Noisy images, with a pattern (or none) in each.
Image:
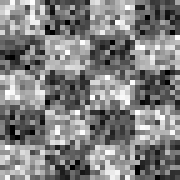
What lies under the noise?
a checkerboard
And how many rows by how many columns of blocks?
5 by 4
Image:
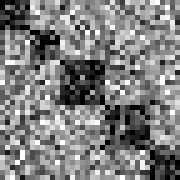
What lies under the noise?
blocks along the diagonal
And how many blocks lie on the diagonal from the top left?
5
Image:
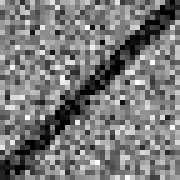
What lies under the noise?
a diagonal band
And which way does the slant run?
bottom left to top right
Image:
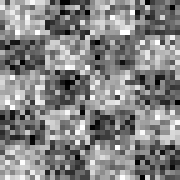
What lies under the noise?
a checkerboard
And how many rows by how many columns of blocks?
5 by 4
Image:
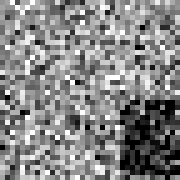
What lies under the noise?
one block
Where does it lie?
bottom right
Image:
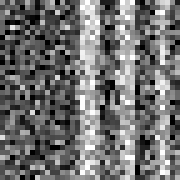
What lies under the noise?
bands of columns
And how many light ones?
3
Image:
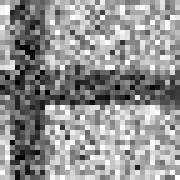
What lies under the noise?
bands of rows crossing bands of columns
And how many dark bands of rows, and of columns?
1 and 1
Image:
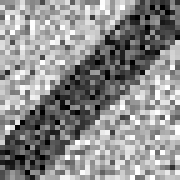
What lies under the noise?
a diagonal band
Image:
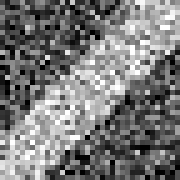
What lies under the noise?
a diagonal band
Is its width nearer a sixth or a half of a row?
a half
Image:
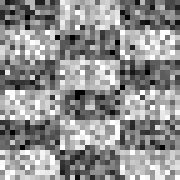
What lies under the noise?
a checkerboard
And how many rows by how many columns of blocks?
6 by 3
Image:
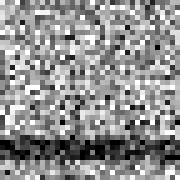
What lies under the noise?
one band of rows
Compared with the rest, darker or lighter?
darker
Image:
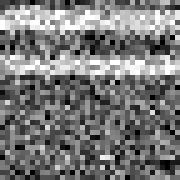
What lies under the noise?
bands of rows
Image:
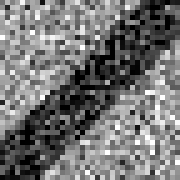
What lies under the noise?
a diagonal band
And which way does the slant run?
bottom left to top right
